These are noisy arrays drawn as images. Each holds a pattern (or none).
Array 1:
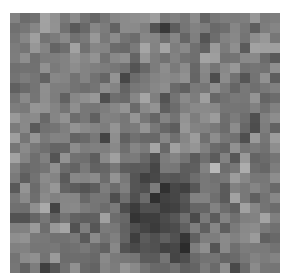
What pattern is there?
one block
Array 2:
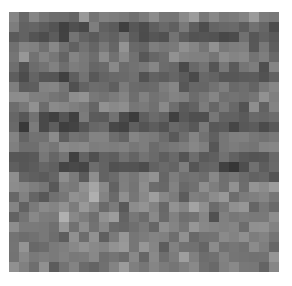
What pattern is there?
bands of rows
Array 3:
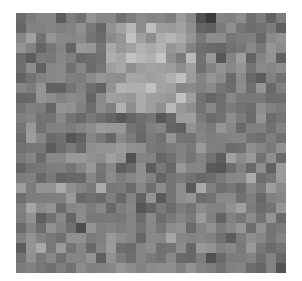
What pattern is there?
one block
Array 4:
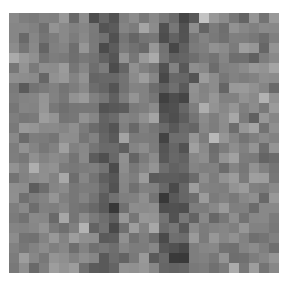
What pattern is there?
bands of columns
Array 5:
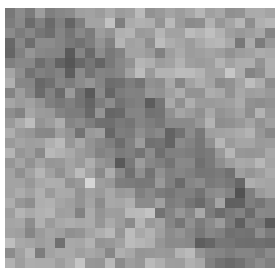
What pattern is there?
a diagonal band
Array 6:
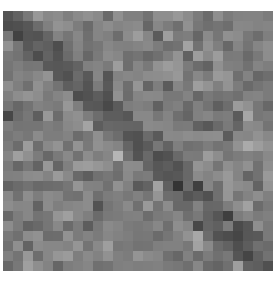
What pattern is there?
a diagonal band
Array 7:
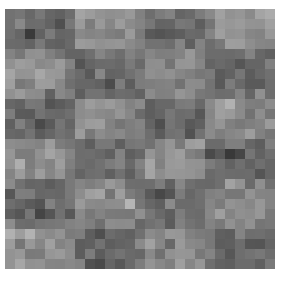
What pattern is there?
a checkerboard
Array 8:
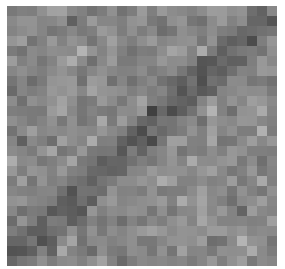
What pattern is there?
a diagonal band
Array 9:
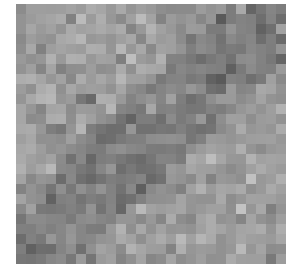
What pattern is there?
a diagonal band
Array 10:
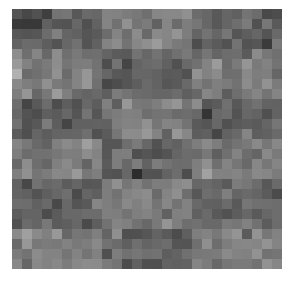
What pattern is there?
a checkerboard
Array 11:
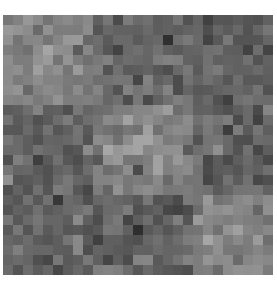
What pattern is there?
blocks along the diagonal
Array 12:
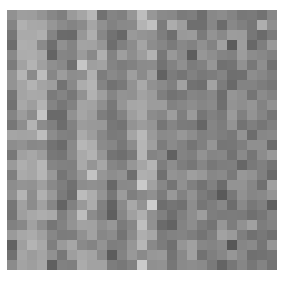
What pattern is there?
bands of columns
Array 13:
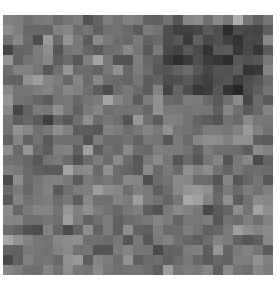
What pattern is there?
one block
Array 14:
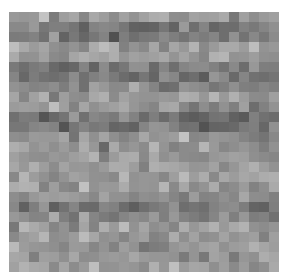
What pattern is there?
bands of rows
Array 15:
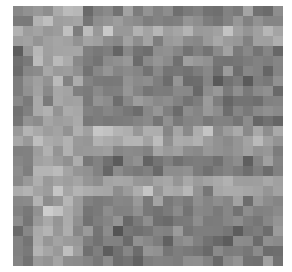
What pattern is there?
bands of rows crossing bands of columns
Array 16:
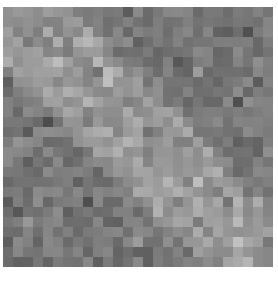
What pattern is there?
a diagonal band
